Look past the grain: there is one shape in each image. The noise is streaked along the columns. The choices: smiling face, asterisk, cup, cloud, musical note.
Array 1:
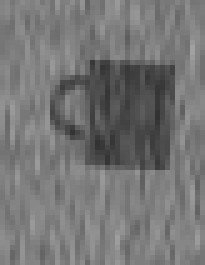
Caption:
dark cup
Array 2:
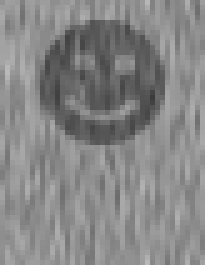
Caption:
dark smiling face
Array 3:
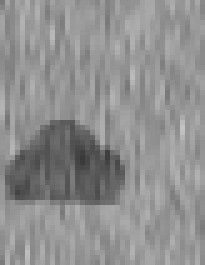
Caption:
dark cloud
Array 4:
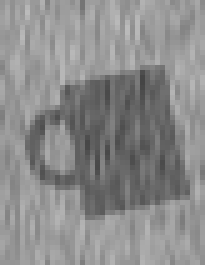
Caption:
dark cup
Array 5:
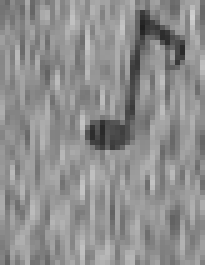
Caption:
dark musical note
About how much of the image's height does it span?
half
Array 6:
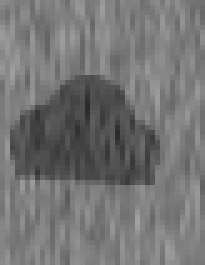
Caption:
dark cloud
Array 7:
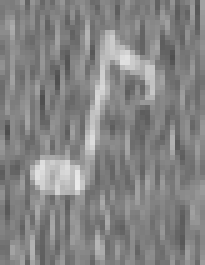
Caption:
light musical note
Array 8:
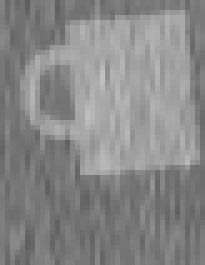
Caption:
light cup
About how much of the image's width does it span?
nearly all
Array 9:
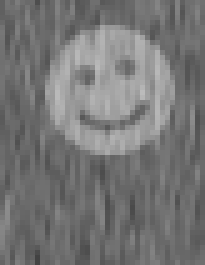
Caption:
light smiling face
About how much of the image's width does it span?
two thirds
